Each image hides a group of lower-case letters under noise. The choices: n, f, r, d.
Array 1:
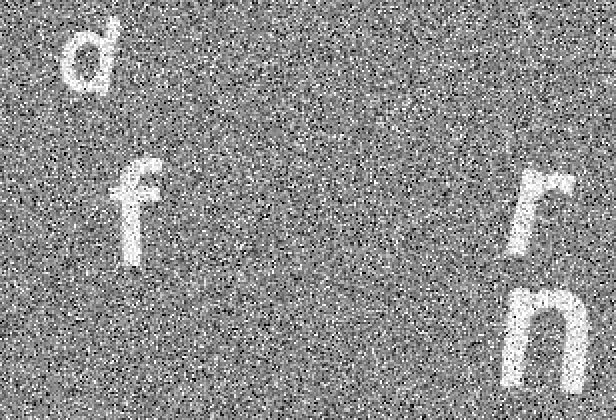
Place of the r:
middle right
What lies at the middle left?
f
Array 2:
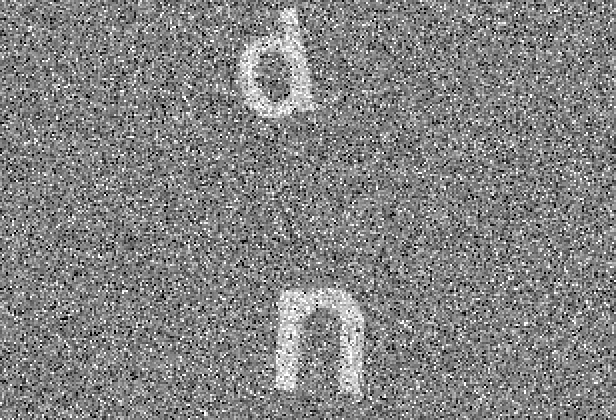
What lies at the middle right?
nothing
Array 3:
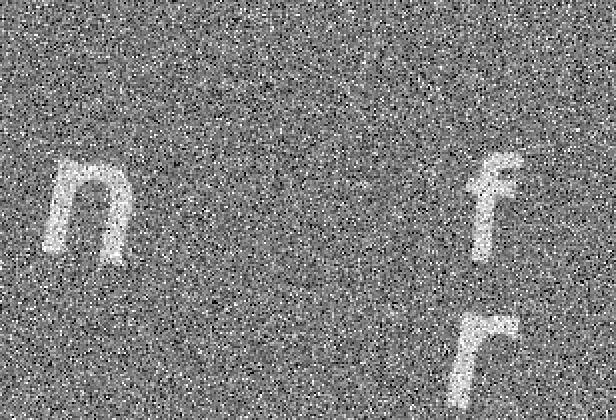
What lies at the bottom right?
r
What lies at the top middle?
nothing
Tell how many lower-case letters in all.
3
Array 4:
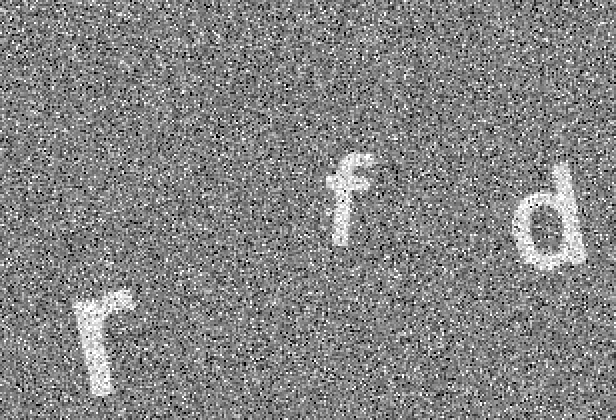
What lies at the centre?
f
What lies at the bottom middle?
nothing
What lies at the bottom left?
r
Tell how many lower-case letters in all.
3
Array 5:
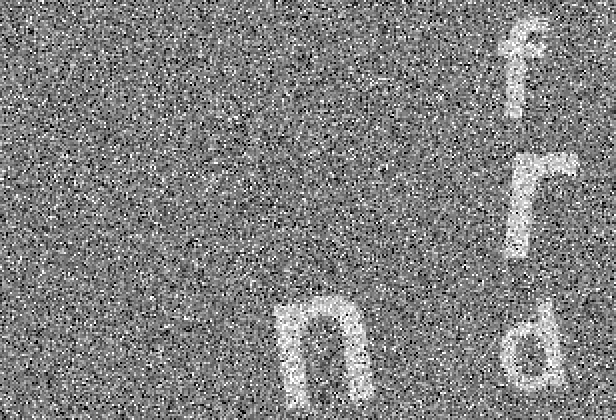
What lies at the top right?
f
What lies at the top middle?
nothing
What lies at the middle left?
nothing
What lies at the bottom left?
nothing
